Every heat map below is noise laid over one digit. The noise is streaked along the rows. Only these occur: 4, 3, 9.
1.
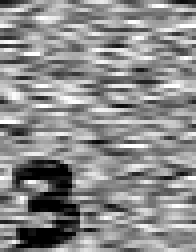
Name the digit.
3
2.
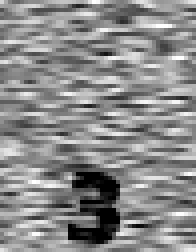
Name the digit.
3
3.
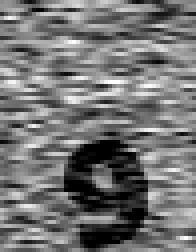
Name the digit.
9
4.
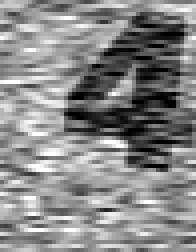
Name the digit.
4
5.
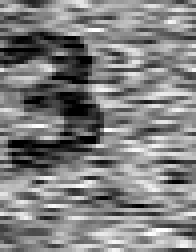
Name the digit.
3
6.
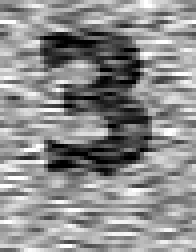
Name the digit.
3
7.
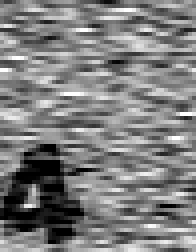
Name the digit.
4
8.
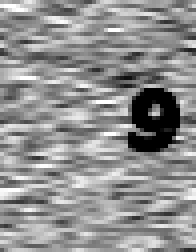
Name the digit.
9
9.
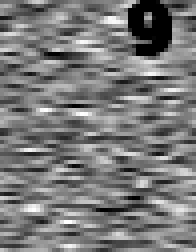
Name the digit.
9
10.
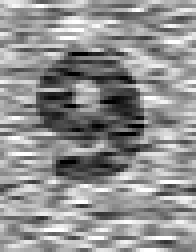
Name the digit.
9
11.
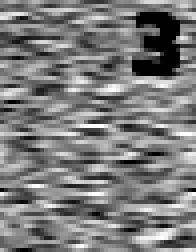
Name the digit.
3
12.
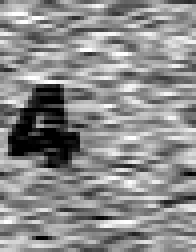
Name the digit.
4
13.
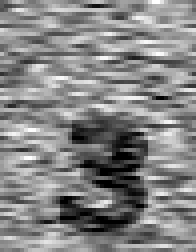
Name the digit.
3
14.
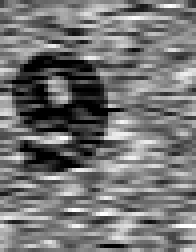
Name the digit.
9
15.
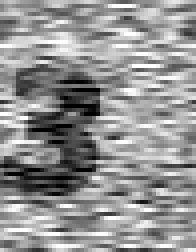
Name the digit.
3
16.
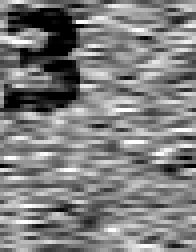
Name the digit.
3
